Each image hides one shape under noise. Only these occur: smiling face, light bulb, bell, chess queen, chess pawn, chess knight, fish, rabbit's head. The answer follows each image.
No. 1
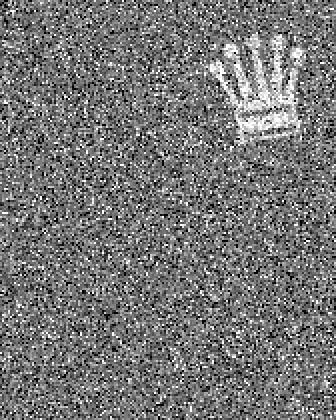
chess queen
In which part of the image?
top right
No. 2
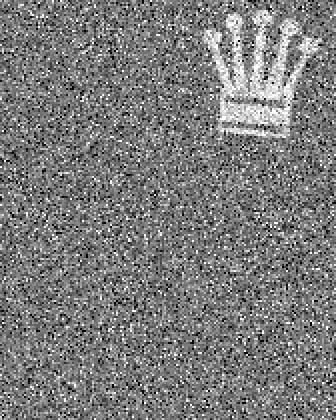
chess queen
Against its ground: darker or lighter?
lighter
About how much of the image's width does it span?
a third
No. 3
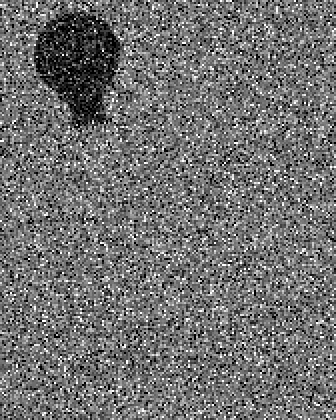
light bulb
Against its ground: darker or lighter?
darker
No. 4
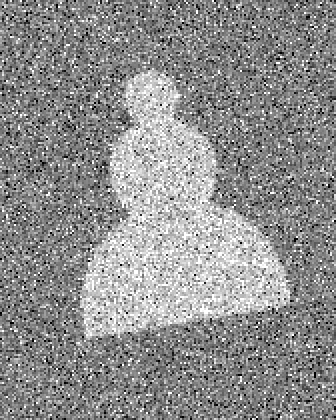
chess pawn
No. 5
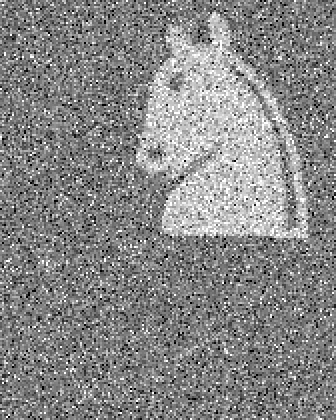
chess knight
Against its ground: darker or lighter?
lighter
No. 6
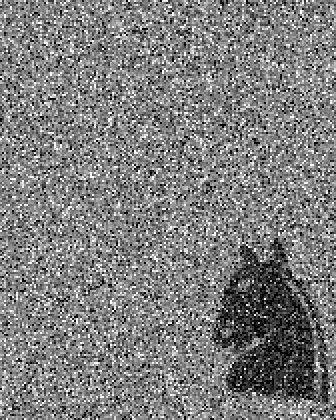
chess knight
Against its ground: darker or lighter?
darker
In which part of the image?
bottom right
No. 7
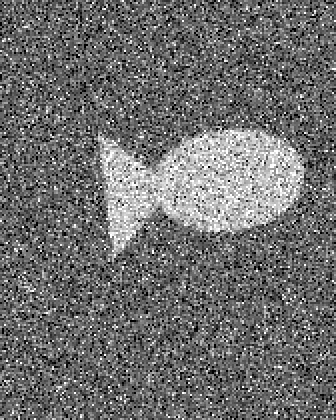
fish
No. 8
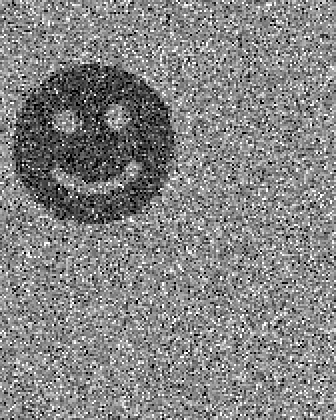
smiling face
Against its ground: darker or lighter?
darker
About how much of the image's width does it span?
half
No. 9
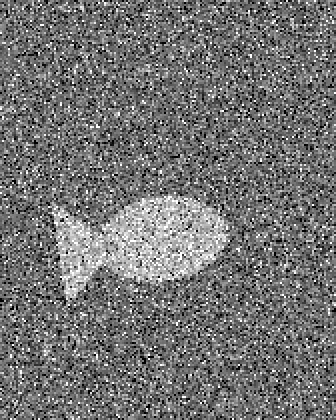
fish
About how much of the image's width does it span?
half
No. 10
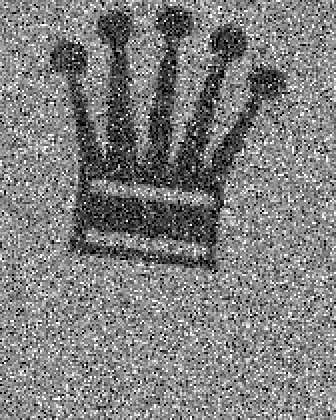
chess queen
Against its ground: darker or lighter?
darker
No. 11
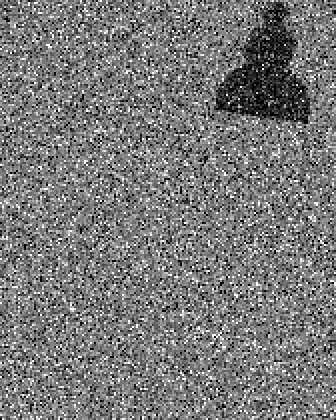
chess pawn
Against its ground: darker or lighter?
darker
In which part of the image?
top right
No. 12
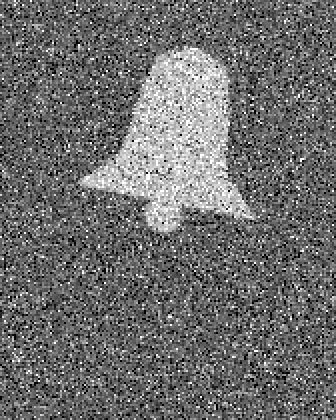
bell
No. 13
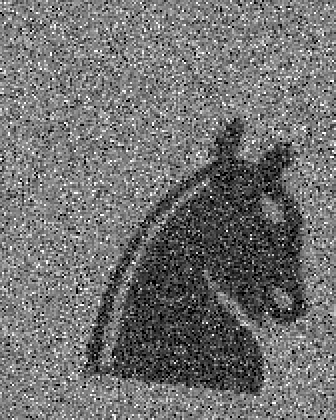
chess knight
